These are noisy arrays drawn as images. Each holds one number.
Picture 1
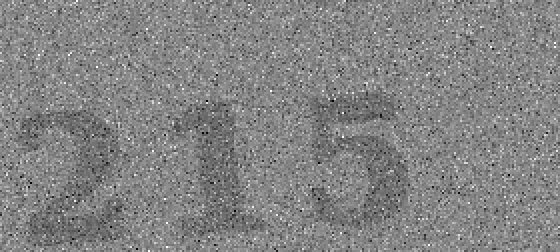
215
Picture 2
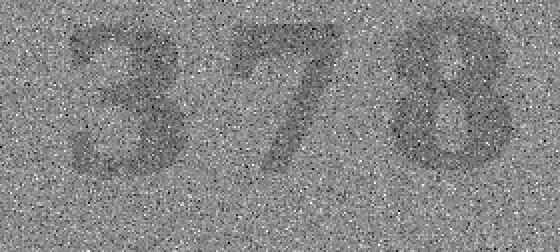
378
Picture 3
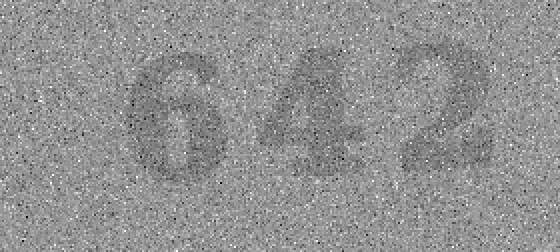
642
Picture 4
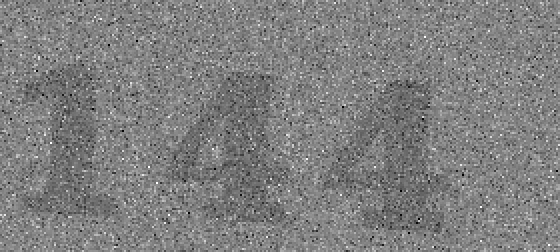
144
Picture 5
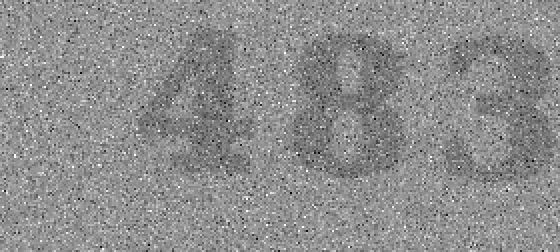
483
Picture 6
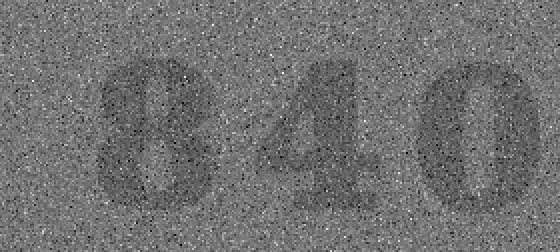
840
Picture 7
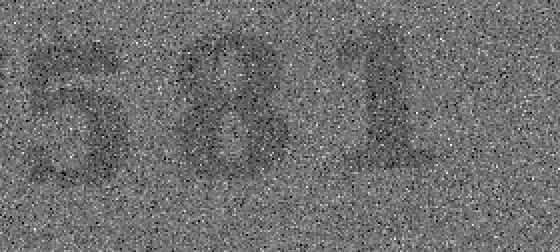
581
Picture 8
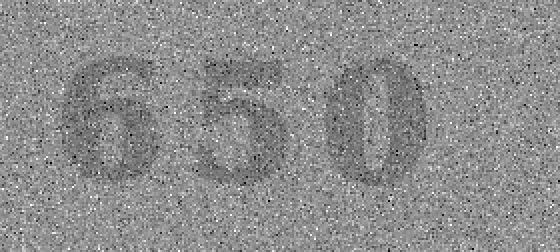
650
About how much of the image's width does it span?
two thirds
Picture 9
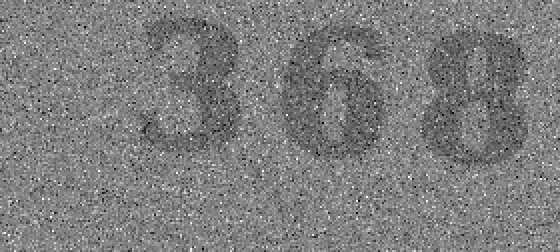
368
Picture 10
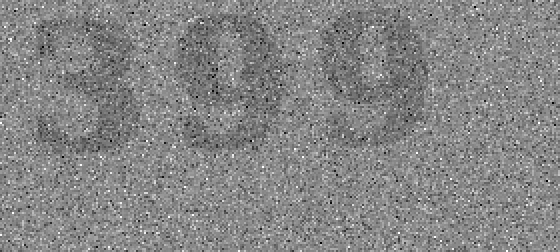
399
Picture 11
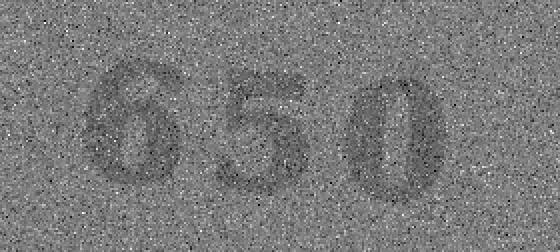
650
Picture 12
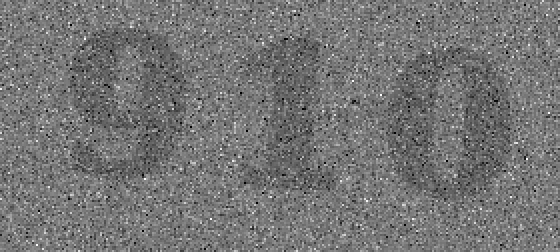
910
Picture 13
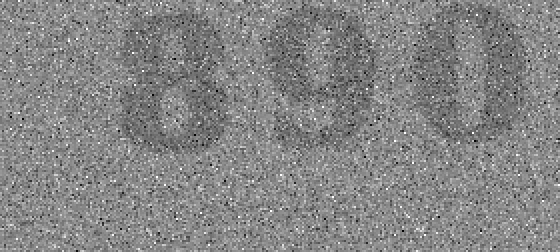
890
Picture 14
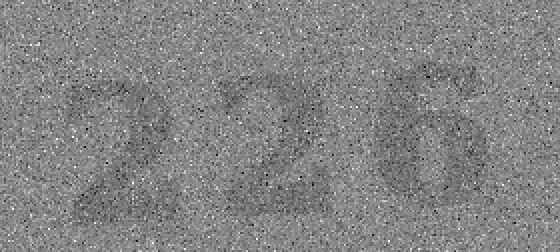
226
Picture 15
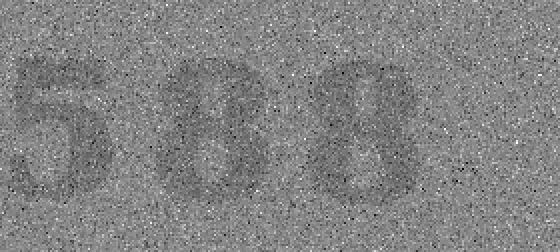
588
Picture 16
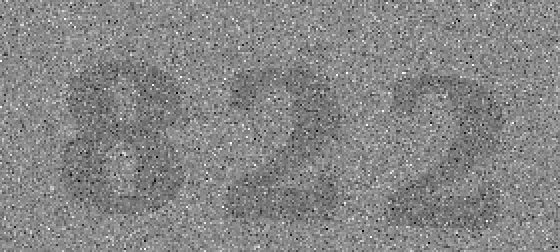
822
